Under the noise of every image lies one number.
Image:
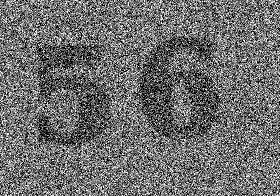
56
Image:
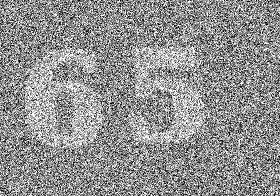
65
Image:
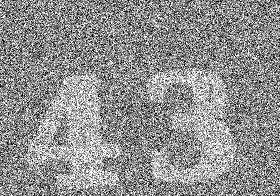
43
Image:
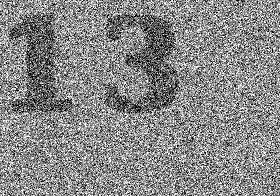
13
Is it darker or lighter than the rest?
darker
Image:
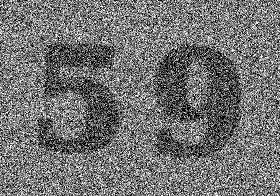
59
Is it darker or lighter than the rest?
darker
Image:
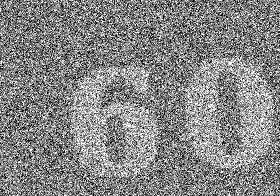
60
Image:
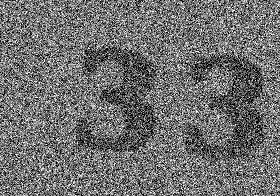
33
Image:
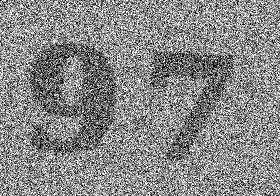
97
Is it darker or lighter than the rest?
darker
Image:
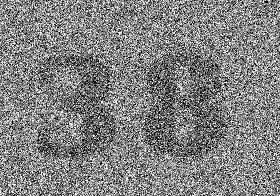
38
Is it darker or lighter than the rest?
darker
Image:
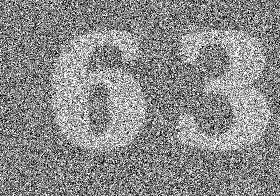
63
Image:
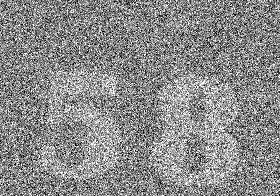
58
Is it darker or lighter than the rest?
lighter
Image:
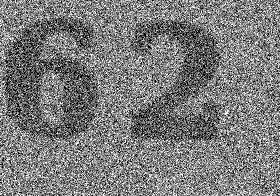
62
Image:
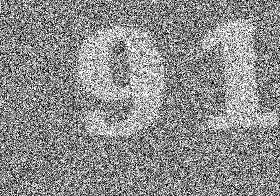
91
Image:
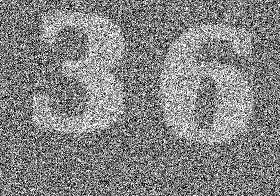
36
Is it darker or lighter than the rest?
lighter
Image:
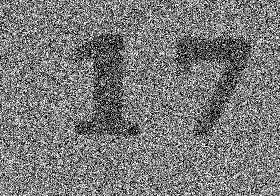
17
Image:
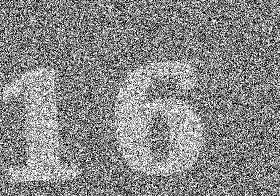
16
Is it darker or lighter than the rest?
lighter
